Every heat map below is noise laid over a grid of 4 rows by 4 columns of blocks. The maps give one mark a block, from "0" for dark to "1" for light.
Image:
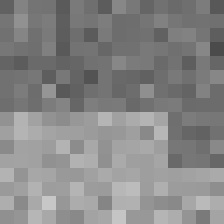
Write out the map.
0000
0000
1110
1111
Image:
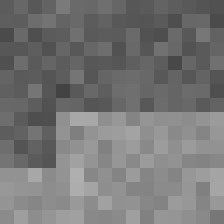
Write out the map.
0000
0000
0111
1111
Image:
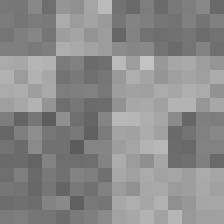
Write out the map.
0100
1011
0010
0011
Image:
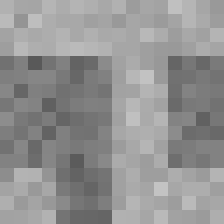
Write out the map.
1111
0010
0010
1011
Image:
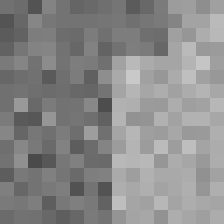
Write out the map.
0001
0011
0011
0011
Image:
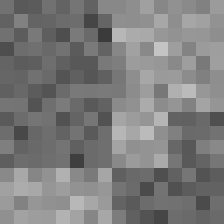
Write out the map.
0011
0011
0010
1100
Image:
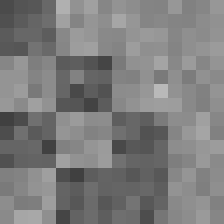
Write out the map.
0111
1011
0101
1001
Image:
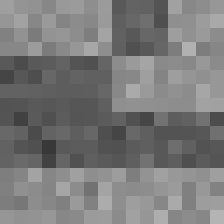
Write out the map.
1101
0011
0000
1111
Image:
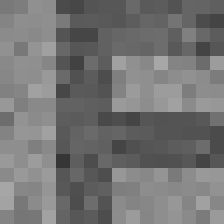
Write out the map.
1000
1011
1000
1011
